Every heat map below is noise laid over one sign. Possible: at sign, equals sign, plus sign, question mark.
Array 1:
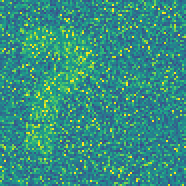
question mark
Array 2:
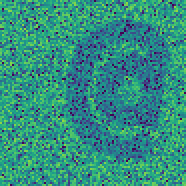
at sign
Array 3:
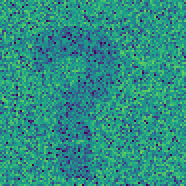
question mark
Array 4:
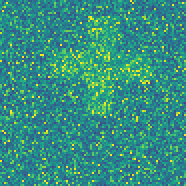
plus sign
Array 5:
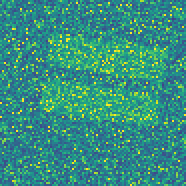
equals sign
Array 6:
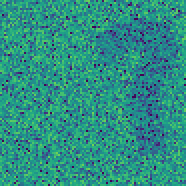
question mark
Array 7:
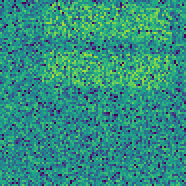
equals sign
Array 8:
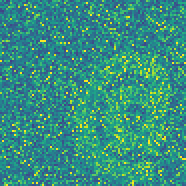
at sign
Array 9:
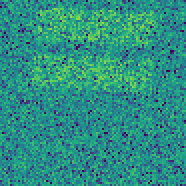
equals sign
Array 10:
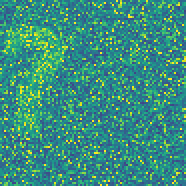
question mark
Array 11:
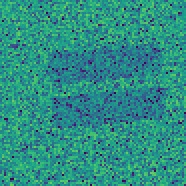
equals sign
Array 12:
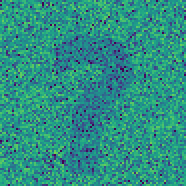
question mark
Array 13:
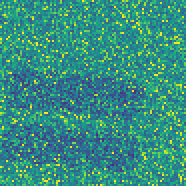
equals sign
